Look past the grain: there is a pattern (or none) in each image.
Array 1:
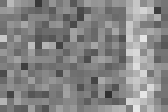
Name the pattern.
one vertical stripe
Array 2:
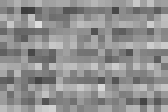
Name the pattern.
horizontal stripes
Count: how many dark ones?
5
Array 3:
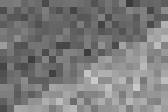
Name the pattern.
a sharp edge
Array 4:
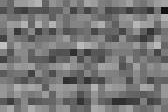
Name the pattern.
horizontal stripes
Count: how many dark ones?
5
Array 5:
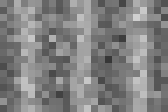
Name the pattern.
vertical stripes
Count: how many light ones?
3
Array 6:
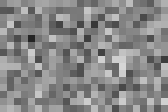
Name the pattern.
only noise
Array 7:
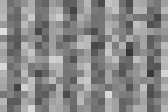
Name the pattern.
vertical stripes
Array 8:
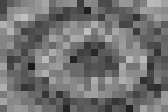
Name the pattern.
rings round one point
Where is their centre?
centre
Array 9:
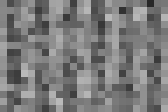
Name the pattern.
vertical stripes
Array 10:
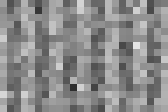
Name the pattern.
vertical stripes
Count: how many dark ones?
6
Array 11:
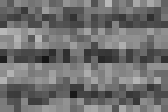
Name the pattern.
horizontal stripes
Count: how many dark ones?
3
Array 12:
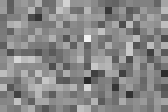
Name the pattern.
only noise
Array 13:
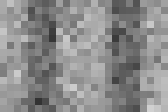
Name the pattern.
vertical stripes
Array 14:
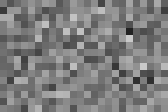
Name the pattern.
only noise
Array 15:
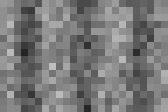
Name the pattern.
vertical stripes
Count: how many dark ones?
3
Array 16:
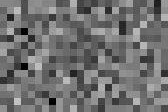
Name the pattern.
only noise
